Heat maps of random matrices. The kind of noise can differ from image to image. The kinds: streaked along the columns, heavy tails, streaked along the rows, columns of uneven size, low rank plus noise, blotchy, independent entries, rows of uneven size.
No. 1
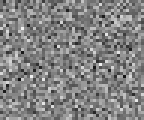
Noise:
independent entries
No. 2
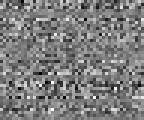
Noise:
rows of uneven size
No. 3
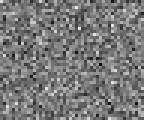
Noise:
independent entries
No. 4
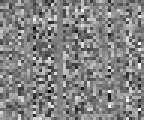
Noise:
columns of uneven size
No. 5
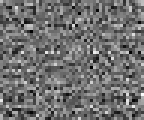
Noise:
low rank plus noise
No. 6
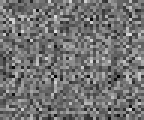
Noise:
low rank plus noise
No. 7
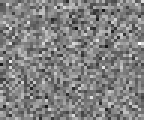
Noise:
independent entries
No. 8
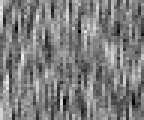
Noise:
streaked along the columns
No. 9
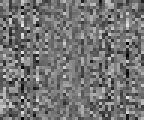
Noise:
columns of uneven size
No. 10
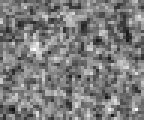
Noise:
blotchy
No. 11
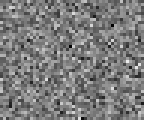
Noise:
independent entries
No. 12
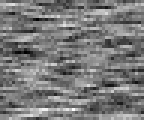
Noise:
streaked along the rows
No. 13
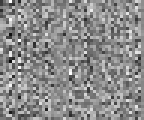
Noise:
columns of uneven size
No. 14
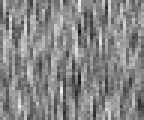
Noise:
streaked along the columns
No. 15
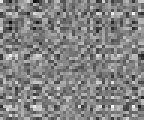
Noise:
low rank plus noise
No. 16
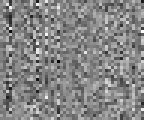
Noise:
columns of uneven size
